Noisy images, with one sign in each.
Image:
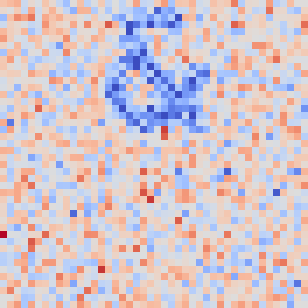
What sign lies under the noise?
ampersand
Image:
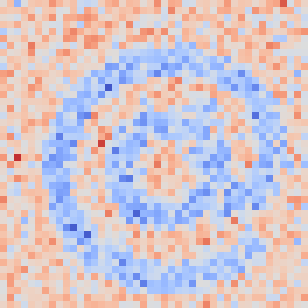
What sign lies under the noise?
at sign
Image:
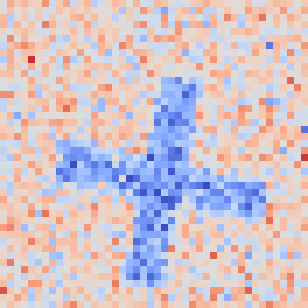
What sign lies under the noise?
plus sign
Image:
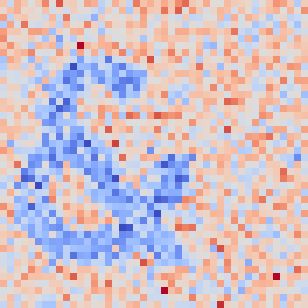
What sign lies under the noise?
ampersand
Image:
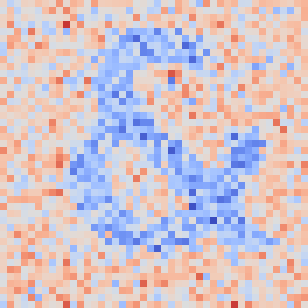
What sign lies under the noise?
ampersand
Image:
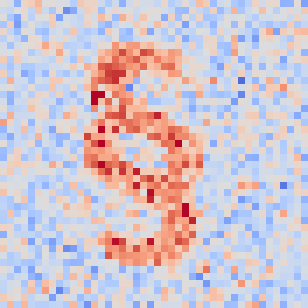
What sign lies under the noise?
section sign
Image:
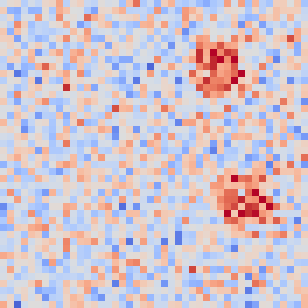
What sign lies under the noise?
colon
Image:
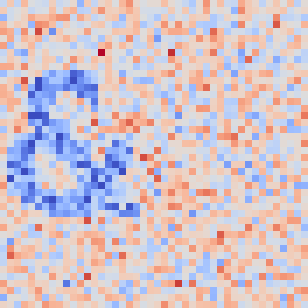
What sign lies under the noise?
ampersand
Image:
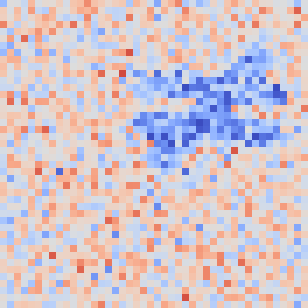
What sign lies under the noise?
not-equal sign
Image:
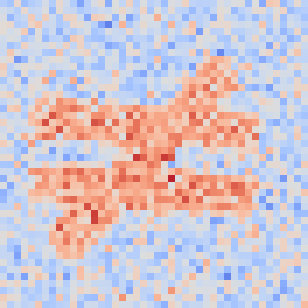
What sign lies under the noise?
not-equal sign
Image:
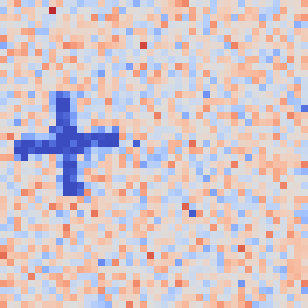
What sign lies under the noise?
plus sign
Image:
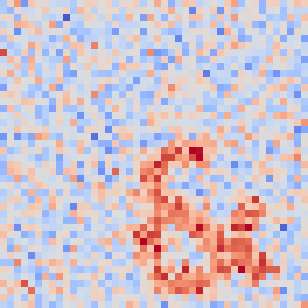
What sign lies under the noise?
ampersand
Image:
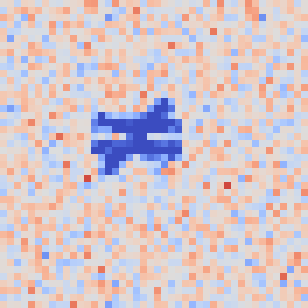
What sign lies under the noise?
not-equal sign
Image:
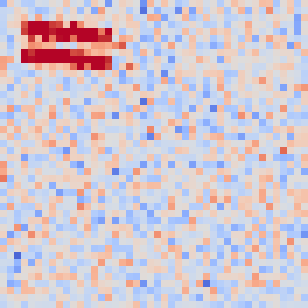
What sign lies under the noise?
equals sign
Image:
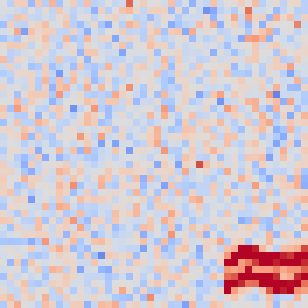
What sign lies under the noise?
approximately sign
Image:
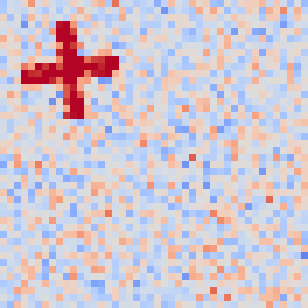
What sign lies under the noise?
plus sign
